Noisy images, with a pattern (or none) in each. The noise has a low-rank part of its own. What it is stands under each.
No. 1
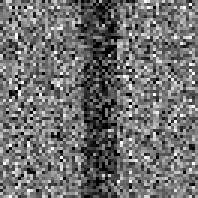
one band of columns
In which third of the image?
middle
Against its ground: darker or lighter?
darker
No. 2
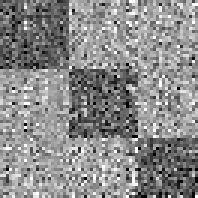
blocks along the diagonal
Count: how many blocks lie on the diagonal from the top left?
3
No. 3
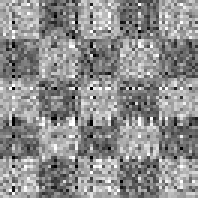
a checkerboard
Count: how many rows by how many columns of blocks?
5 by 5
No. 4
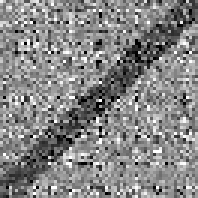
a diagonal band
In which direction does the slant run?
bottom left to top right
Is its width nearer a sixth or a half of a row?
a sixth
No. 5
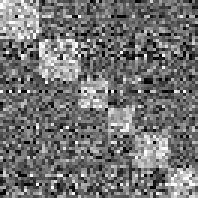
blocks along the diagonal
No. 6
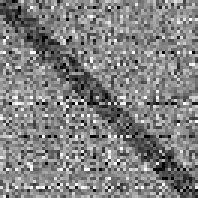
a diagonal band
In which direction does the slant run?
top left to bottom right
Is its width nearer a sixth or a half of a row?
a sixth
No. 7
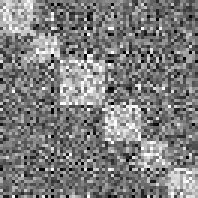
blocks along the diagonal
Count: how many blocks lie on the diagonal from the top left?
6
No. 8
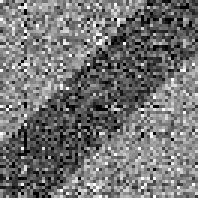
a diagonal band
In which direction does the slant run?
bottom left to top right
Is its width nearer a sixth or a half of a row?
a half
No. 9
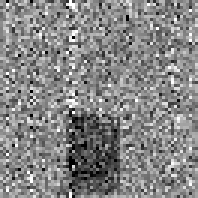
one block
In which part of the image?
bottom middle
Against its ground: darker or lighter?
darker
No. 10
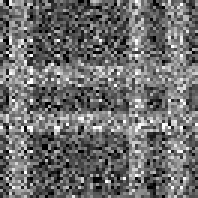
bands of rows crossing bands of columns
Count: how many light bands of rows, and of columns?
2 and 3
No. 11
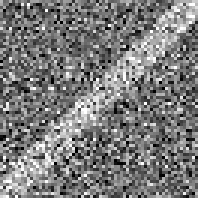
a diagonal band
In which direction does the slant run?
bottom left to top right
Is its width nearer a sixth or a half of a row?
a sixth
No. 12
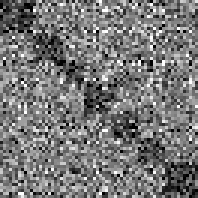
blocks along the diagonal
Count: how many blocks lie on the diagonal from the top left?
7
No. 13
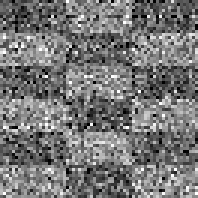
a checkerboard
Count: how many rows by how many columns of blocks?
6 by 3
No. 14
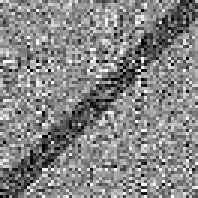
a diagonal band
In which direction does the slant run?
bottom left to top right
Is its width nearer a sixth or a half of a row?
a sixth
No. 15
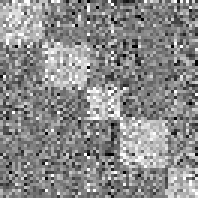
blocks along the diagonal
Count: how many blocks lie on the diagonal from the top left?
5
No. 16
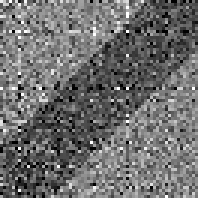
a diagonal band
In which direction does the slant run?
bottom left to top right
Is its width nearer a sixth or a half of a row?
a half
